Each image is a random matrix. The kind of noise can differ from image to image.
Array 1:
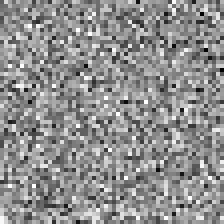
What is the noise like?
independent entries
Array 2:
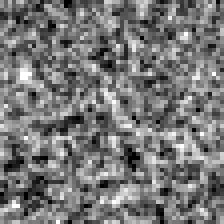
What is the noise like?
blotchy
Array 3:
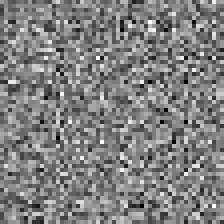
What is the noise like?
low rank plus noise
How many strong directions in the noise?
five to eight
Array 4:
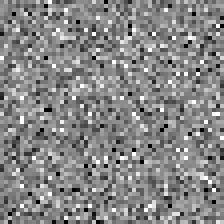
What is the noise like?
heavy tails
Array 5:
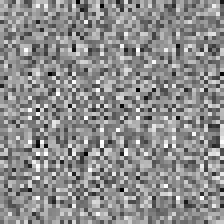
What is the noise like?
low rank plus noise
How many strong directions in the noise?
one
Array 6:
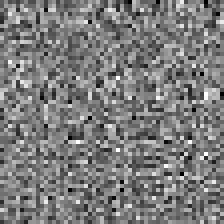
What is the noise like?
low rank plus noise
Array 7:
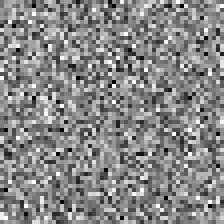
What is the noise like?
independent entries
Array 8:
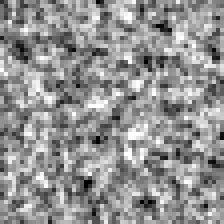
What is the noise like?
blotchy
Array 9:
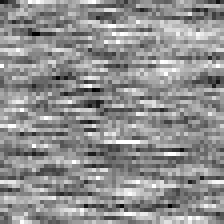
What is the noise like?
streaked along the rows
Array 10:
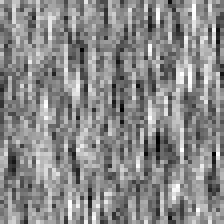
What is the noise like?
streaked along the columns
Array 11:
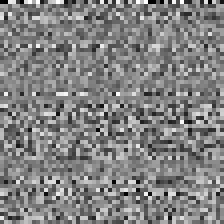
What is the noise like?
rows of uneven size
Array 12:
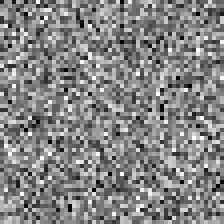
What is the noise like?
independent entries
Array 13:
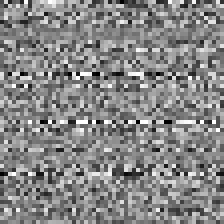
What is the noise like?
rows of uneven size
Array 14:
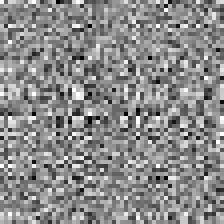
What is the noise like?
low rank plus noise
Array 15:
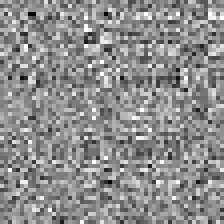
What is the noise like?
low rank plus noise
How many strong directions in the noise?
one
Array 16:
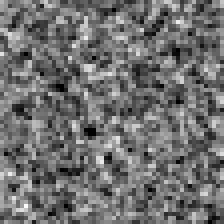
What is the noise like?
blotchy
